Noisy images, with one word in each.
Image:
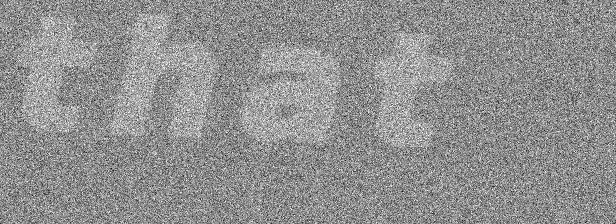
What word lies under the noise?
that
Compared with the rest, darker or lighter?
lighter
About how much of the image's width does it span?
two thirds
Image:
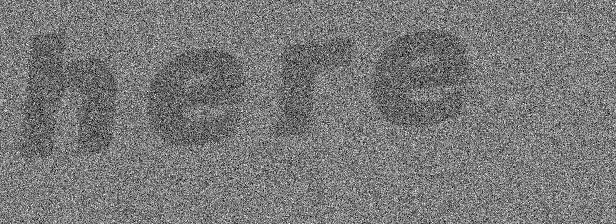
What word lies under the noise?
here
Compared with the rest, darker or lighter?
darker
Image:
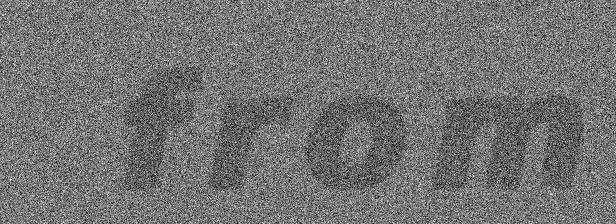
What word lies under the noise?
from
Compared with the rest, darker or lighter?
darker
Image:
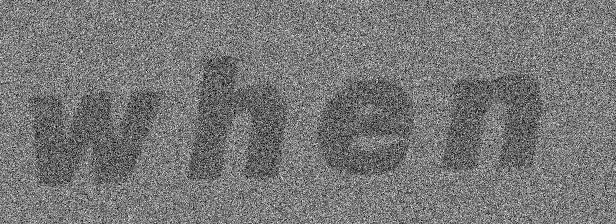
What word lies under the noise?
when
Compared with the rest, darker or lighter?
darker
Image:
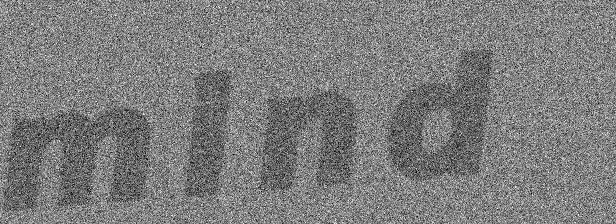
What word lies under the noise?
mind
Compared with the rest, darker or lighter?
darker
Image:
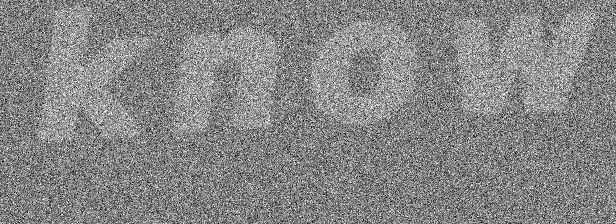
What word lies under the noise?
know
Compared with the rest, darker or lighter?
lighter
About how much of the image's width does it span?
nearly all
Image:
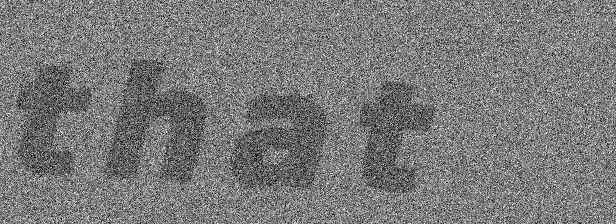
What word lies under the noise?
that
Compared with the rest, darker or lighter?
darker
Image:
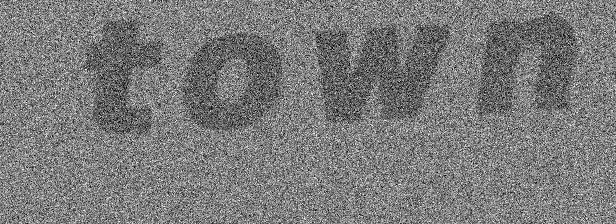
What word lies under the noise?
town
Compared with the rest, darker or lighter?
darker
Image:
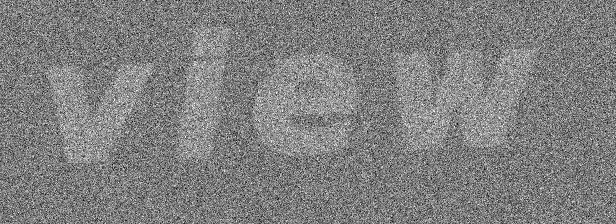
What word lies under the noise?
view
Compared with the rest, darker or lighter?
lighter
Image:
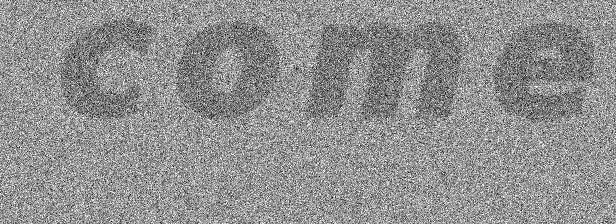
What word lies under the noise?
come
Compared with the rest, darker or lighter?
darker
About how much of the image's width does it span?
nearly all
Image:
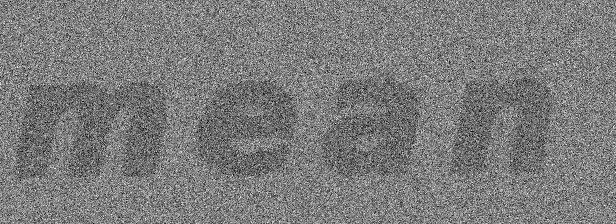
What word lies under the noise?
mean
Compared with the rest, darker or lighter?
darker
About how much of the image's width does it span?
nearly all
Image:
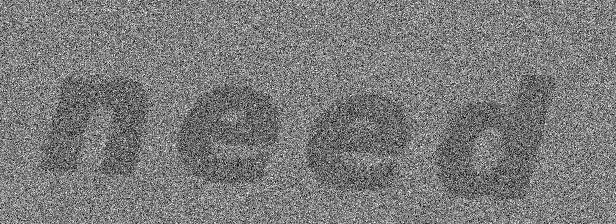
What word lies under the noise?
need
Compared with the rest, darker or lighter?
darker
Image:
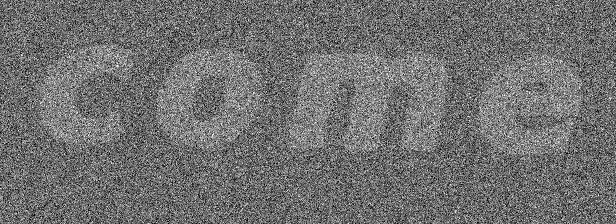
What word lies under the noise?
come
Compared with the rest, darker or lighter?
lighter
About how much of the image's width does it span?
nearly all
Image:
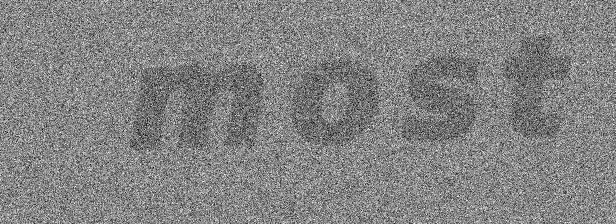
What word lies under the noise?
most
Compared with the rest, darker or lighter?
darker
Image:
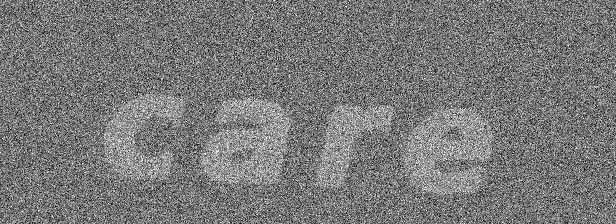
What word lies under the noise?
care
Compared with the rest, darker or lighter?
lighter
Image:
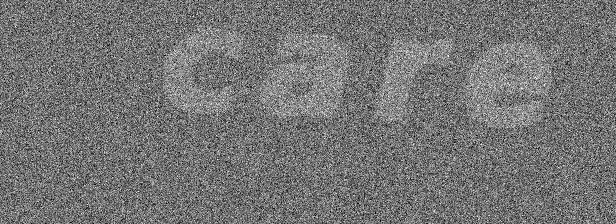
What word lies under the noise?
care
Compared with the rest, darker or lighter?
lighter
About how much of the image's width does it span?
two thirds
